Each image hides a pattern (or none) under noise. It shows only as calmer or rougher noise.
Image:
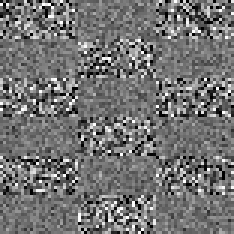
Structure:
a checkerboard
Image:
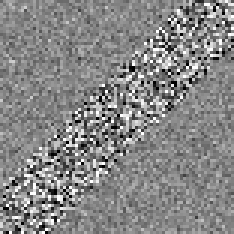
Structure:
a diagonal band
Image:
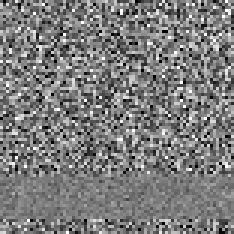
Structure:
one band of rows
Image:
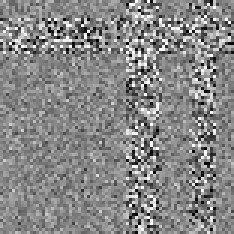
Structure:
bands of rows crossing bands of columns
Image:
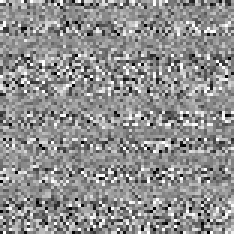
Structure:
bands of rows
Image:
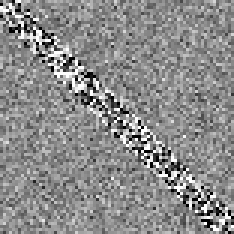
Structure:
a diagonal band
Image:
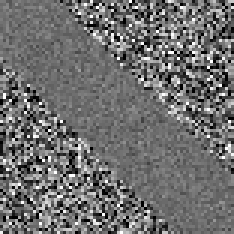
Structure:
a diagonal band
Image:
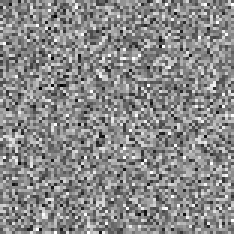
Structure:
only noise
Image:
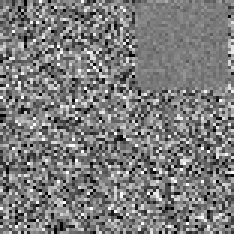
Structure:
one block
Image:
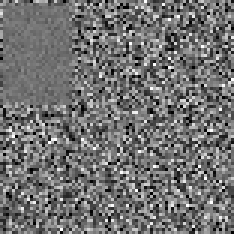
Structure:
one block
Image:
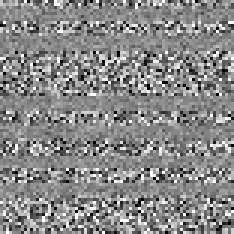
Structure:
bands of rows
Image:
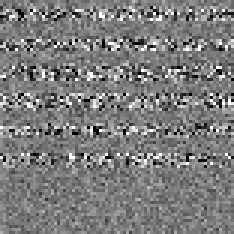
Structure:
bands of rows
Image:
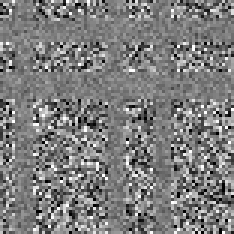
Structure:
bands of rows crossing bands of columns
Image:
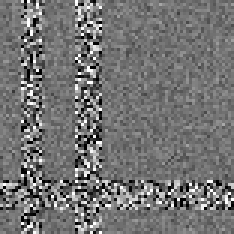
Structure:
bands of rows crossing bands of columns
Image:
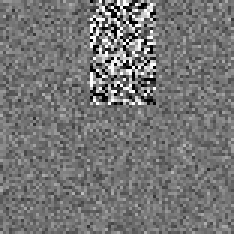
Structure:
one block
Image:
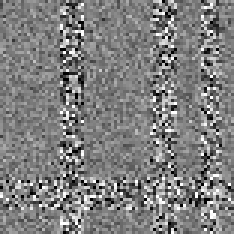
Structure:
bands of rows crossing bands of columns
